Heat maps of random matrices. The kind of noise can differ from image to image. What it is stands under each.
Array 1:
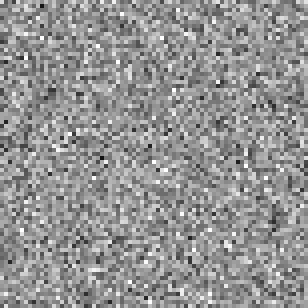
independent entries
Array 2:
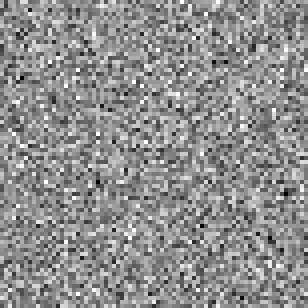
independent entries
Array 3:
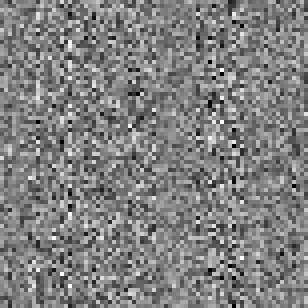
columns of uneven size
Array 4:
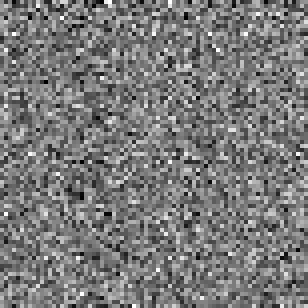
low rank plus noise
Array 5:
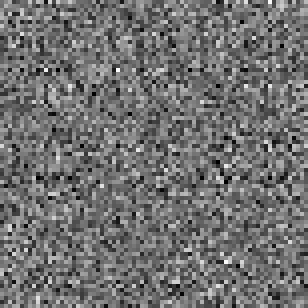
low rank plus noise
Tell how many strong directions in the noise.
one
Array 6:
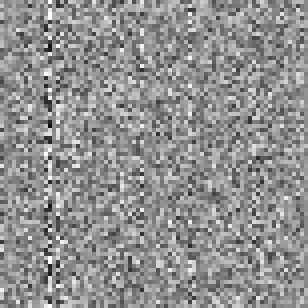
columns of uneven size
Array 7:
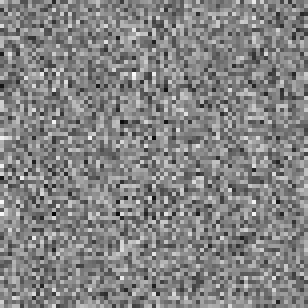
low rank plus noise
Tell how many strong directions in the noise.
two
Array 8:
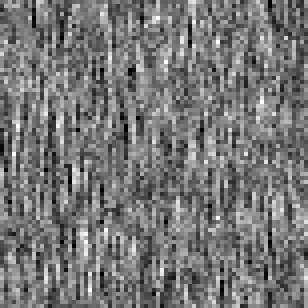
streaked along the columns
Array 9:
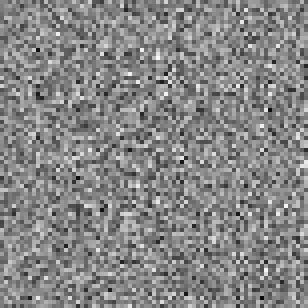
low rank plus noise
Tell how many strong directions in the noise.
one
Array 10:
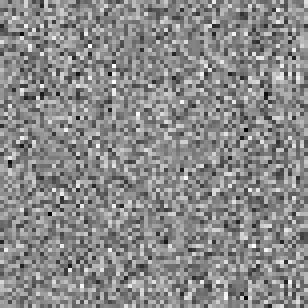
low rank plus noise
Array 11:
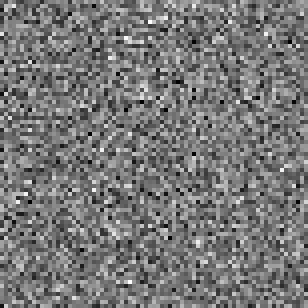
low rank plus noise
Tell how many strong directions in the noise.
five to eight
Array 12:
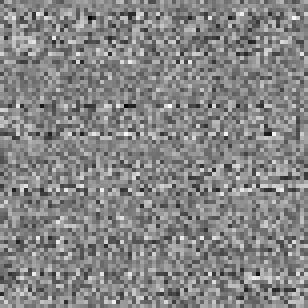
rows of uneven size
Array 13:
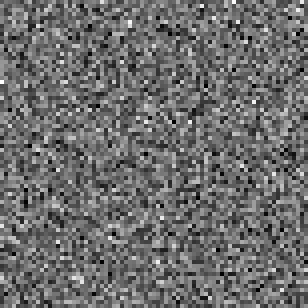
independent entries
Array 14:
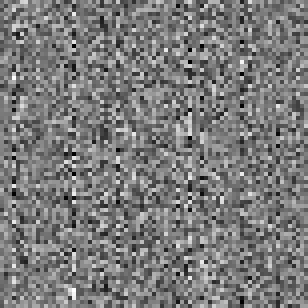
columns of uneven size
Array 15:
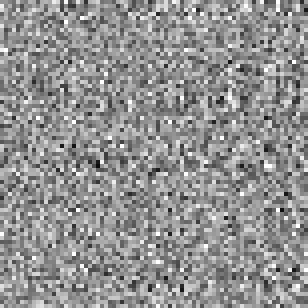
low rank plus noise
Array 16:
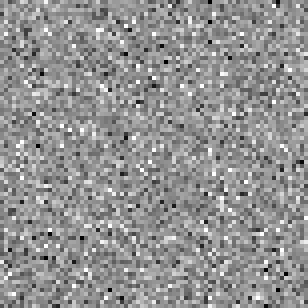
heavy tails
